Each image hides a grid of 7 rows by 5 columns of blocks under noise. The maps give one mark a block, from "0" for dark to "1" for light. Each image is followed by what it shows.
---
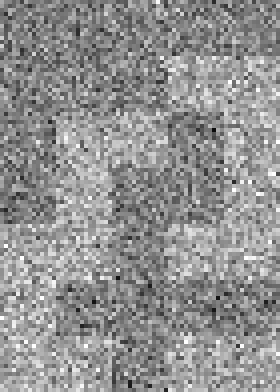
0 0 0 0 0
0 0 0 1 1
0 1 1 0 1
0 1 0 0 1
1 1 0 1 1
1 0 0 0 0
1 1 0 1 1
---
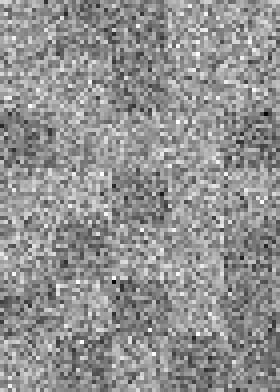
1 0 0 1 1
1 1 0 1 1
0 1 1 1 0
1 1 0 1 1
1 0 1 1 0
0 1 0 1 0
1 0 1 0 0
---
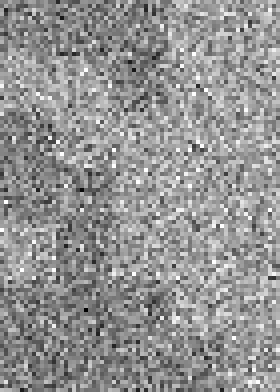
0 0 0 1 1
1 1 0 1 1
0 1 1 1 1
0 0 1 1 1
1 0 1 1 1
0 0 0 1 1
0 0 0 0 1
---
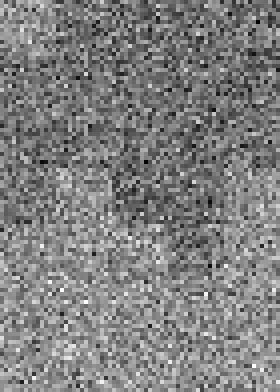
1 0 0 0 0
0 0 0 0 0
0 0 0 0 0
0 1 0 0 1
1 1 1 0 1
1 1 1 1 1
1 1 1 1 1
